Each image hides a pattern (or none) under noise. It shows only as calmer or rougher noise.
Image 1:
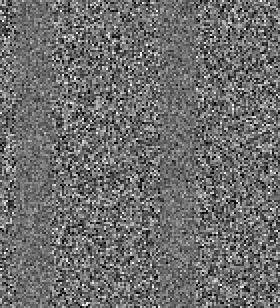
bands of columns
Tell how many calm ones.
2
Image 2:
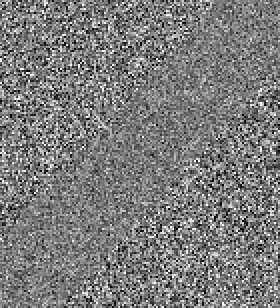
a diagonal band
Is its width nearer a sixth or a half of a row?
a half
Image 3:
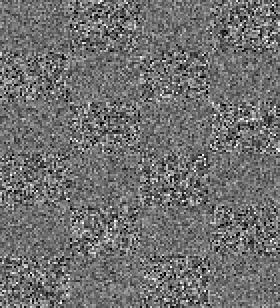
a checkerboard
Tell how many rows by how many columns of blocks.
6 by 4
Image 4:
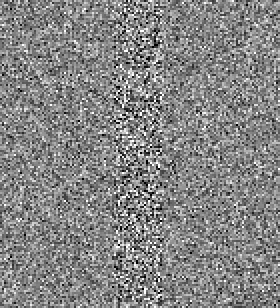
one band of columns
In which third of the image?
middle
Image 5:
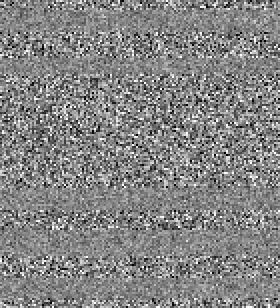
bands of rows
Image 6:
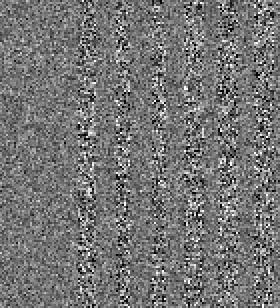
bands of columns
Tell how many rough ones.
6
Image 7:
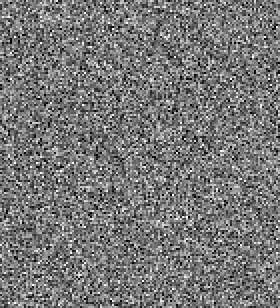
only noise
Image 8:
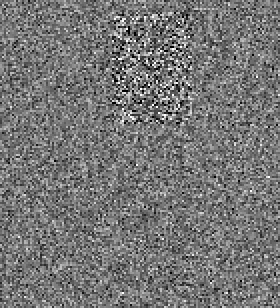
one block
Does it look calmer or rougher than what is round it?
rougher
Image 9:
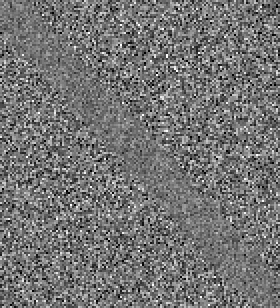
a diagonal band
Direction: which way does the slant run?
top left to bottom right
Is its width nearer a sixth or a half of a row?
a sixth
